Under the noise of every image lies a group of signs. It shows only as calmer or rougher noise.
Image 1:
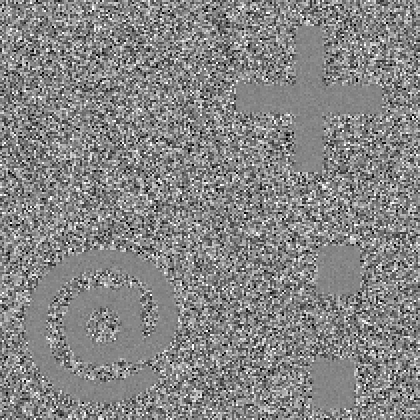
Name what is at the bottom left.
at sign
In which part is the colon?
bottom right
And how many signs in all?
3
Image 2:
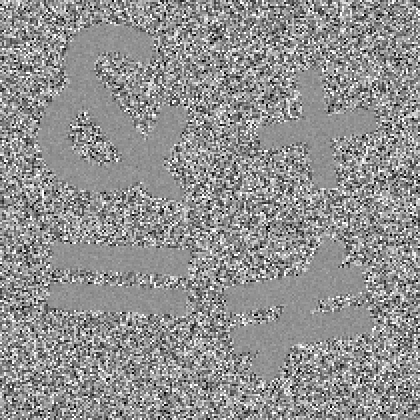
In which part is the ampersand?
top left
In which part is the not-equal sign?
bottom right
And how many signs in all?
4
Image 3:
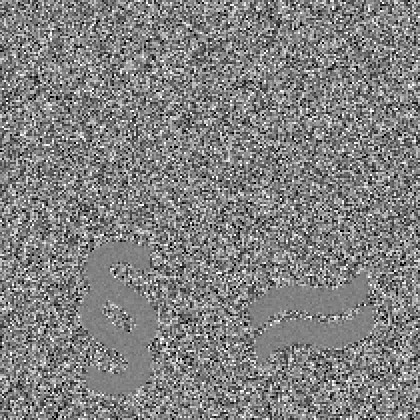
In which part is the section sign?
bottom left
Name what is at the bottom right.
approximately sign
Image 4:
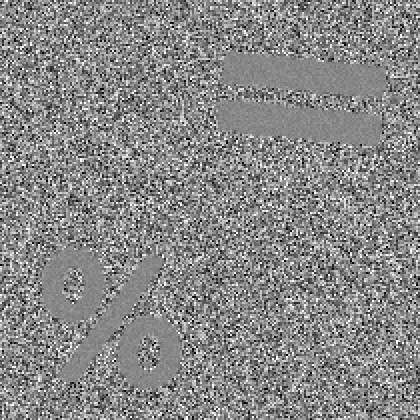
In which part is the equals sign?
top right
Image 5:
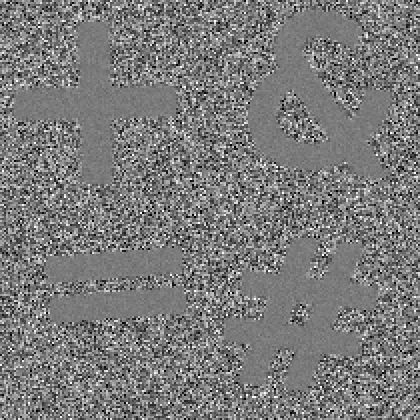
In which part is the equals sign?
bottom left
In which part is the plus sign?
top left
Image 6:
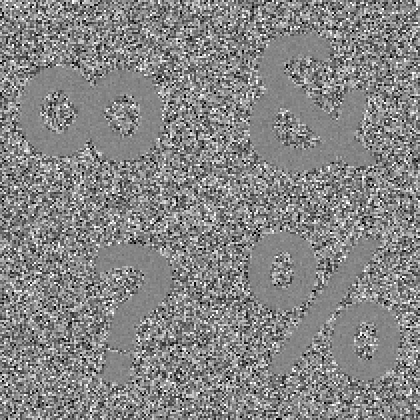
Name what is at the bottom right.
percent sign
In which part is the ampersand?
top right
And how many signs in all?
4
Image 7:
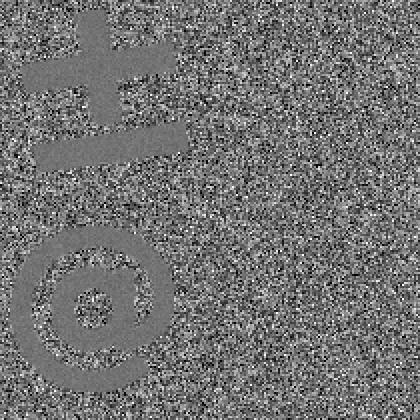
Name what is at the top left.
plus-minus sign
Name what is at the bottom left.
at sign
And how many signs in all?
2
